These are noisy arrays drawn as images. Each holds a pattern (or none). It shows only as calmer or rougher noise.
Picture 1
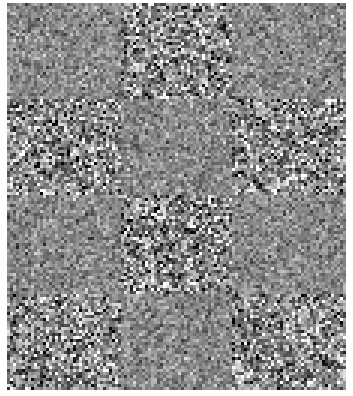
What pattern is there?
a checkerboard
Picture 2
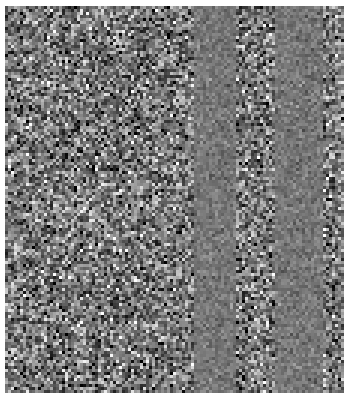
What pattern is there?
bands of columns
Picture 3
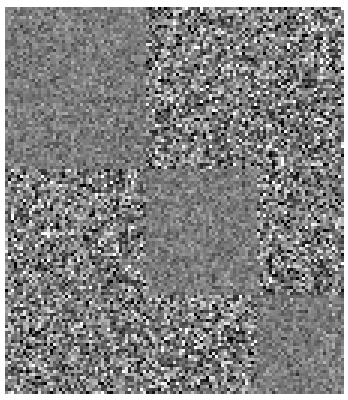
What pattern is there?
blocks along the diagonal
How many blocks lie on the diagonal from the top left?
3
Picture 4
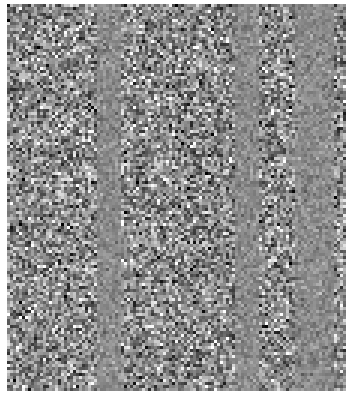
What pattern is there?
bands of columns
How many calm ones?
3
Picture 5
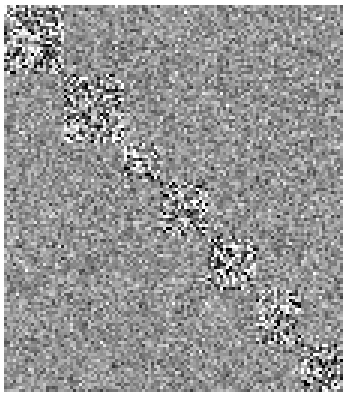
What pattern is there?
blocks along the diagonal
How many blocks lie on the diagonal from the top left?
7
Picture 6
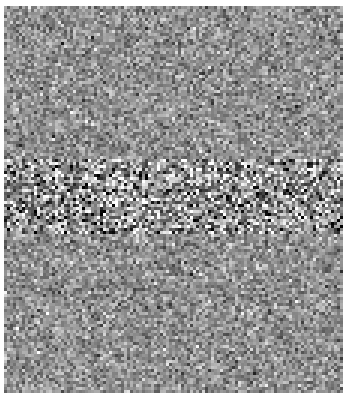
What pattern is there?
one band of rows
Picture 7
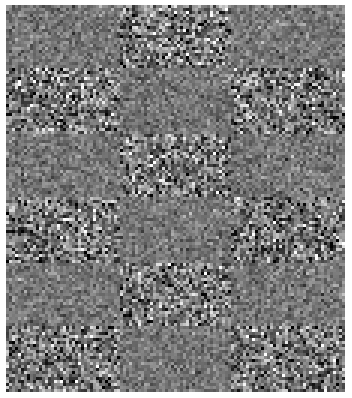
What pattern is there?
a checkerboard
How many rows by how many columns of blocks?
6 by 3
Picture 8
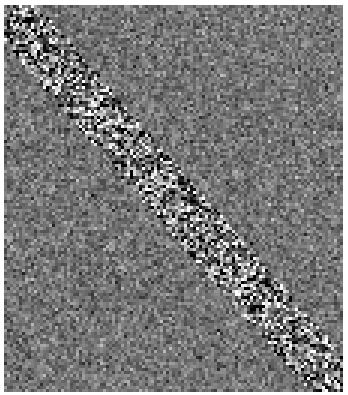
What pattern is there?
a diagonal band
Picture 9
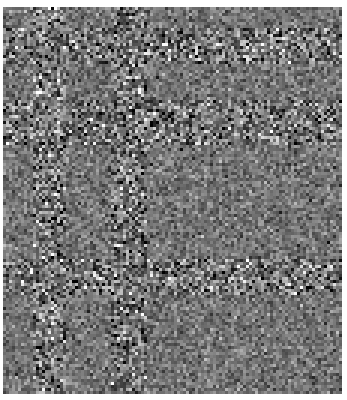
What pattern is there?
bands of rows crossing bands of columns
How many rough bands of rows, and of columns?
3 and 2
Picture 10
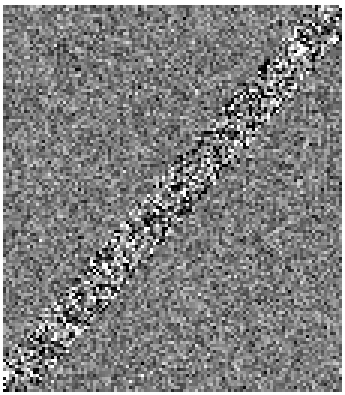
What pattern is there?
a diagonal band
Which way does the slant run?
bottom left to top right
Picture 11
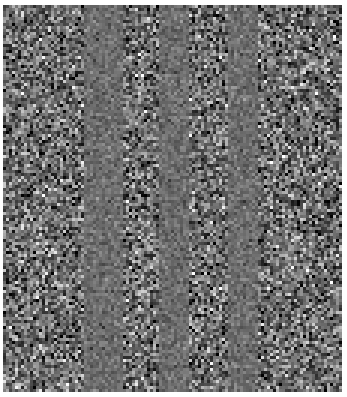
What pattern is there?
bands of columns
